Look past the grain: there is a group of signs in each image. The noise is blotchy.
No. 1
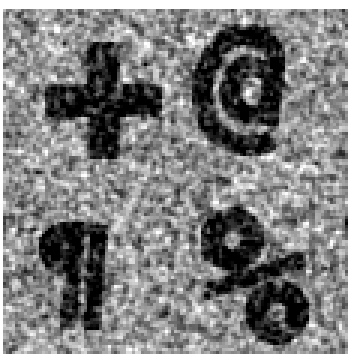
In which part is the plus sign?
top left
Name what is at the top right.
at sign
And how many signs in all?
4
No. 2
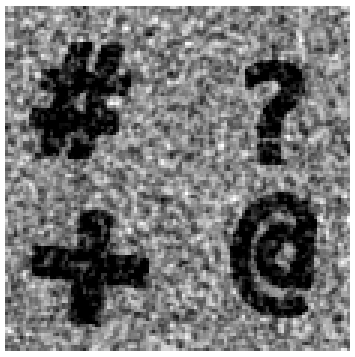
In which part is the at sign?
bottom right
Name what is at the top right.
question mark
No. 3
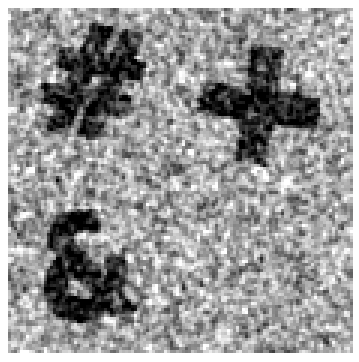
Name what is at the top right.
plus sign
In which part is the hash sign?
top left
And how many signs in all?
3
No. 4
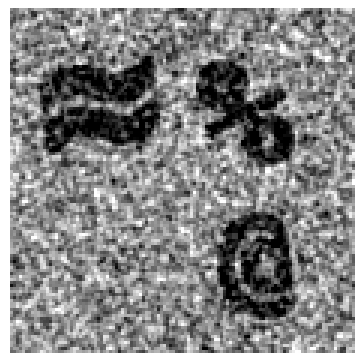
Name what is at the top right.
percent sign
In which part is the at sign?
bottom right
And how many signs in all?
3
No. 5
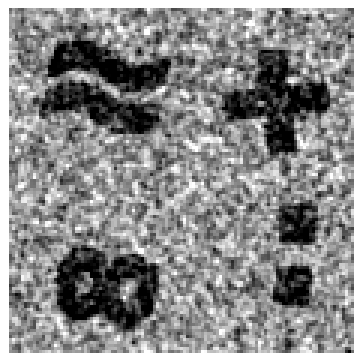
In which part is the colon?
bottom right
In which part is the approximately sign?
top left
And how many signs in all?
4
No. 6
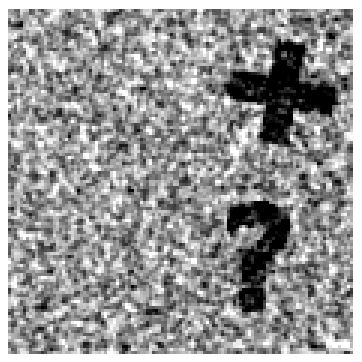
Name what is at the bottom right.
question mark
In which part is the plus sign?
top right
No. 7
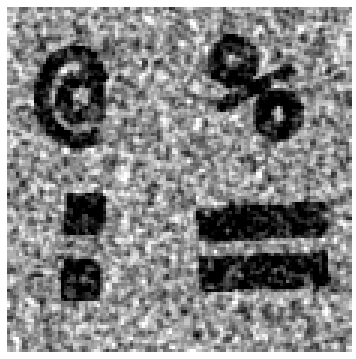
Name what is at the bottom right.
equals sign
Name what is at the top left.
at sign
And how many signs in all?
4
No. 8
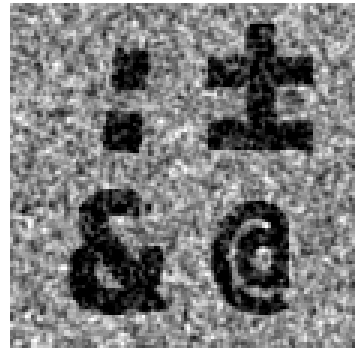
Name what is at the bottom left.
ampersand
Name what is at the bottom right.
at sign
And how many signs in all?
4
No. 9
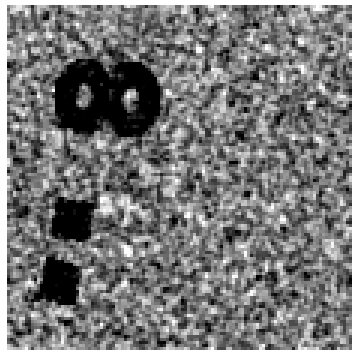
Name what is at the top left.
infinity sign
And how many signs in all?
2
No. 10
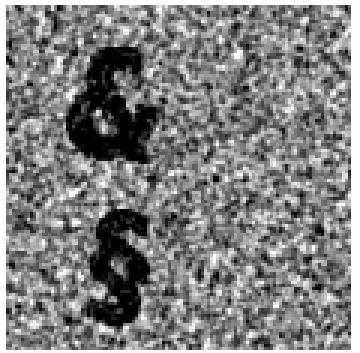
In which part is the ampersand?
top left
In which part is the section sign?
bottom left
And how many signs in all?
2
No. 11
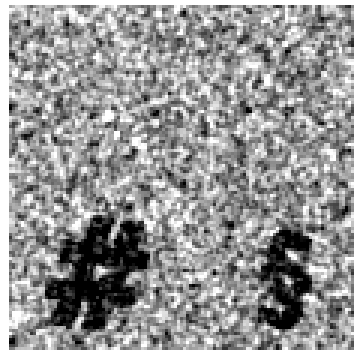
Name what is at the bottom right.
section sign
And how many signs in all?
2
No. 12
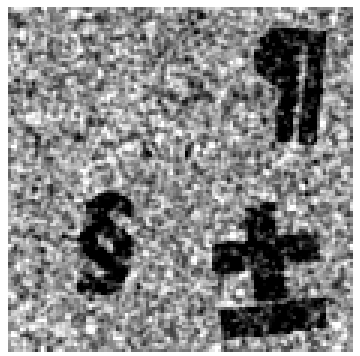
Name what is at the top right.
pilcrow
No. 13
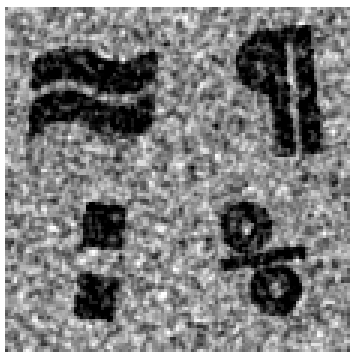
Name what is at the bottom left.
colon
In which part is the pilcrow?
top right
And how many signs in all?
4
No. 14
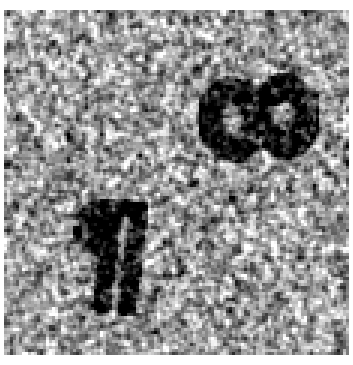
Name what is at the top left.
nothing
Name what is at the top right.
infinity sign
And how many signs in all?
2
